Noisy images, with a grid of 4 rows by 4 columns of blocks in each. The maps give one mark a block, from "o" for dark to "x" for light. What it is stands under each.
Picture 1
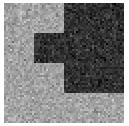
x x o o
x o o o
x x o o
x x x x
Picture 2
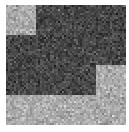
x o o o
o o o o
o o o x
x x x x
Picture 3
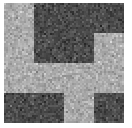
x o o o
x o o x
x x x x
o o x o
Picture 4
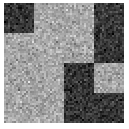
o x x o
x x x o
x x o x
x x o o
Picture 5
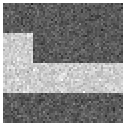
o o o o
x o o o
x x x x
o o o o
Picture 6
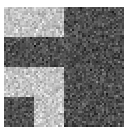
x x o o
o o o o
x x o o
o x o o
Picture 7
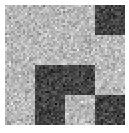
x x x o
x x x x
x o o x
x o x o
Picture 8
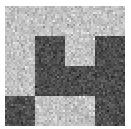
x x x x
x o x o
x o o o
o x x o
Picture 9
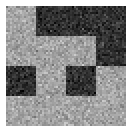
x o o o
x x x o
o x o x
x x x x
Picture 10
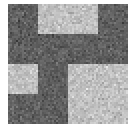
o x x o
o o o o
x o x x
o o x x
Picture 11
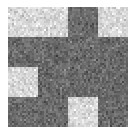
x x o x
o o o o
x o o o
o o x o
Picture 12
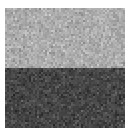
x x x x
x x x x
o o o o
o o o o
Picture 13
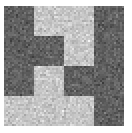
o x x o
o o x o
o x o o
x x x o
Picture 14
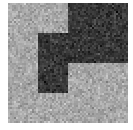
x x o o
x o o o
x o x x
x x x x
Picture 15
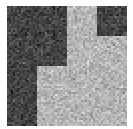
o o x o
o o x x
o x x x
o x x x
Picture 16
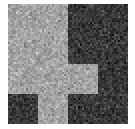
x x o o
x x o o
x x x o
o x o o
